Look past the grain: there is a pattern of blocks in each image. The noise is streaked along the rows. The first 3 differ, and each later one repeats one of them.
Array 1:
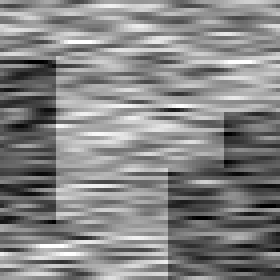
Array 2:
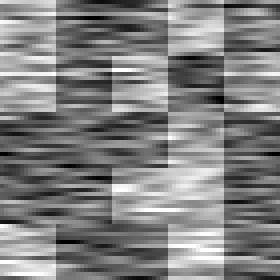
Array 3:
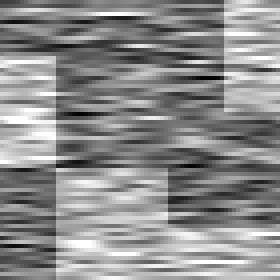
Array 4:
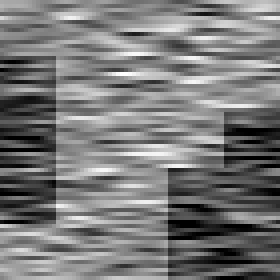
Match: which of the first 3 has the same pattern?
1
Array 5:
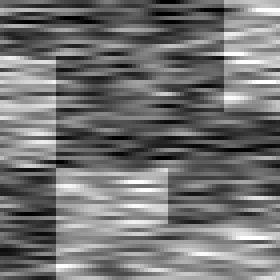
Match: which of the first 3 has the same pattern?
3
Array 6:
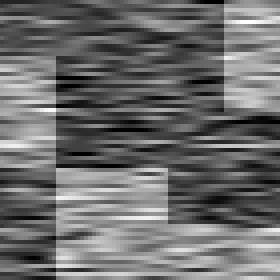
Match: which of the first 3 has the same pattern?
3
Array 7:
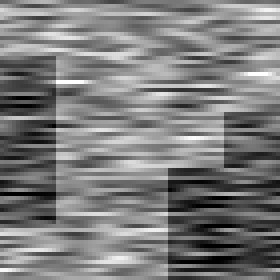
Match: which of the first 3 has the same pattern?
1
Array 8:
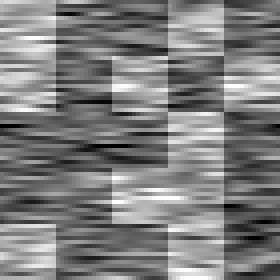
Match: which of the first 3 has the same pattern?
2
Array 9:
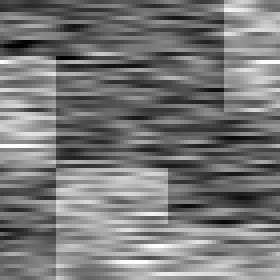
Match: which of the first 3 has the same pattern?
3
